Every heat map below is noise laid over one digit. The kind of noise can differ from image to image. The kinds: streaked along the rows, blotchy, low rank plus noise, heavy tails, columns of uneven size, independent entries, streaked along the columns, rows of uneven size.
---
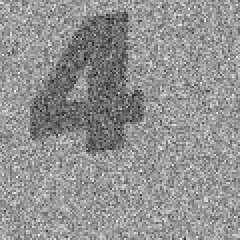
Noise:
independent entries
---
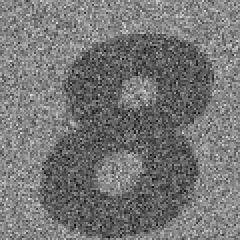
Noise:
independent entries
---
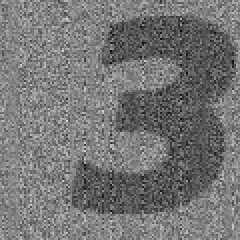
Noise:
columns of uneven size
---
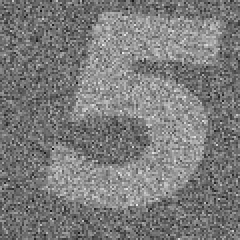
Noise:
independent entries
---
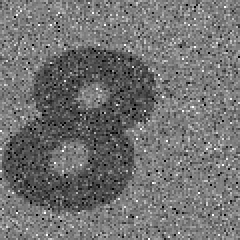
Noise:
heavy tails
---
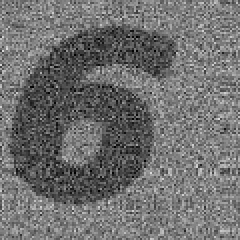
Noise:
low rank plus noise
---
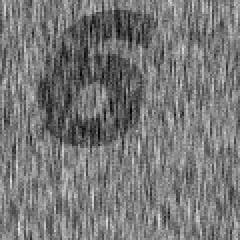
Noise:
streaked along the columns
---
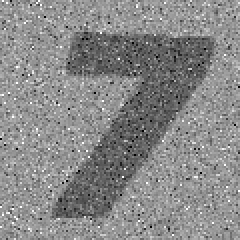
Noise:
heavy tails
